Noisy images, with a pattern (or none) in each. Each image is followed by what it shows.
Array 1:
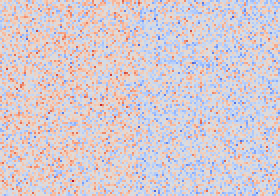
a sharp edge
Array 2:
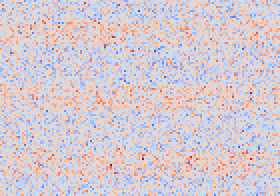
horizontal stripes
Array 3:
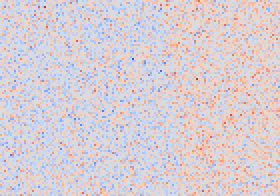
a sharp edge
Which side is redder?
right
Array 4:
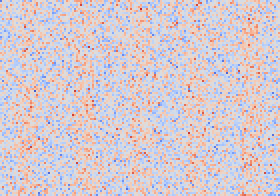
vertical stripes
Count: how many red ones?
5
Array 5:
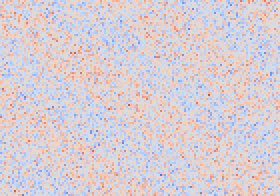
diagonal stripes
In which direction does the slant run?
top left to bottom right
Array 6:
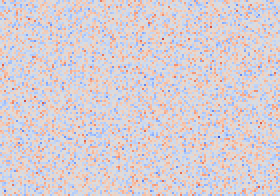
only noise
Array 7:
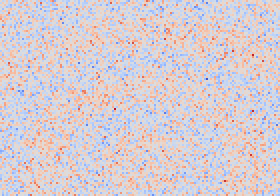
rings round one point
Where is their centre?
bottom middle
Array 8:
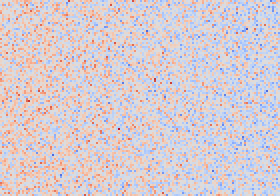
a smooth slope
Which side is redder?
left
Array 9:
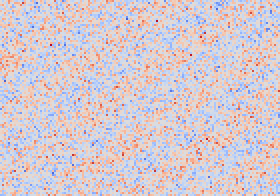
diagonal stripes
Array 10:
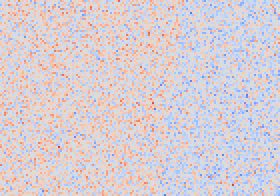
a sharp edge
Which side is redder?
left
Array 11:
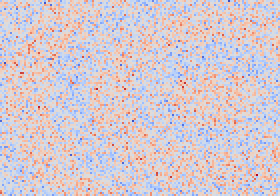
rings round one point
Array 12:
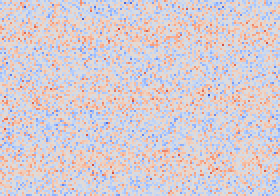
horizontal stripes
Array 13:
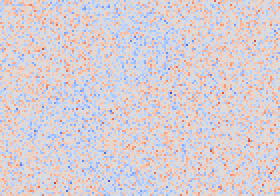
a wavy band
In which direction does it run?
top to bottom
